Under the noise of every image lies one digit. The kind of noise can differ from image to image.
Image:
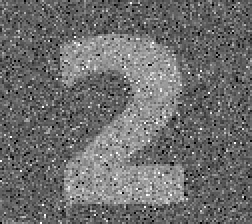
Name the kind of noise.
heavy tails
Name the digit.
2
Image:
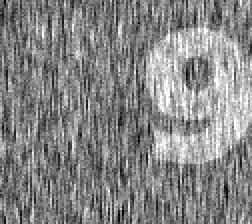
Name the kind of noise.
streaked along the columns
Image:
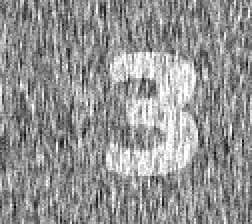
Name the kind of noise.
streaked along the columns
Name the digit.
3
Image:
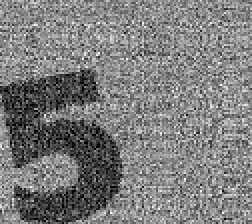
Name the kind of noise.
low rank plus noise
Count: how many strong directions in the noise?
two
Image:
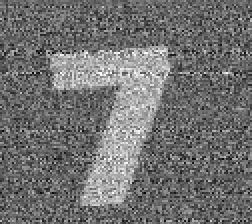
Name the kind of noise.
rows of uneven size
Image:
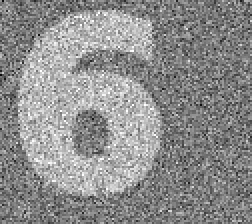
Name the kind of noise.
independent entries
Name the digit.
6
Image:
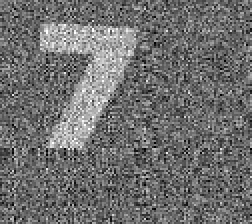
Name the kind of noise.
low rank plus noise
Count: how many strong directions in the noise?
two
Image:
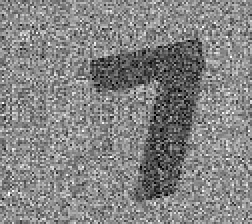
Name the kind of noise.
low rank plus noise
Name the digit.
7
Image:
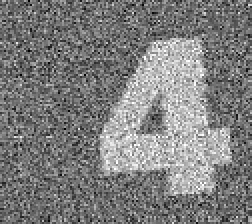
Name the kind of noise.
low rank plus noise
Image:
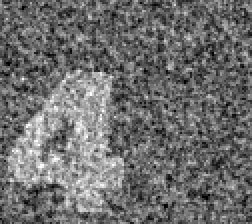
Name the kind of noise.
blotchy
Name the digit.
4
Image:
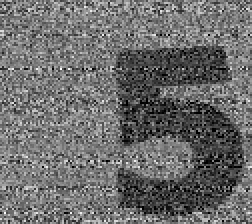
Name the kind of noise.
rows of uneven size
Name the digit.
5
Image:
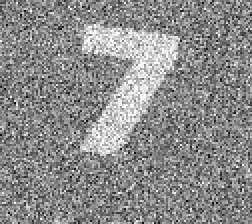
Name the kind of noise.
independent entries
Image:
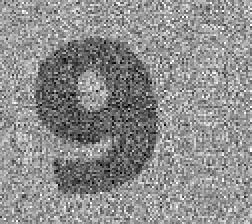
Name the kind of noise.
low rank plus noise
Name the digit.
9
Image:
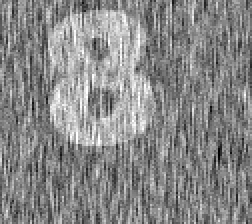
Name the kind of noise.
streaked along the columns
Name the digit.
8
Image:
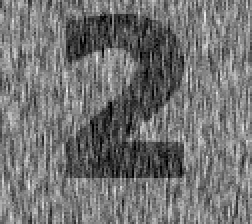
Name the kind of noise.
streaked along the columns
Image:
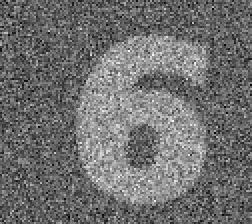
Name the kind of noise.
independent entries
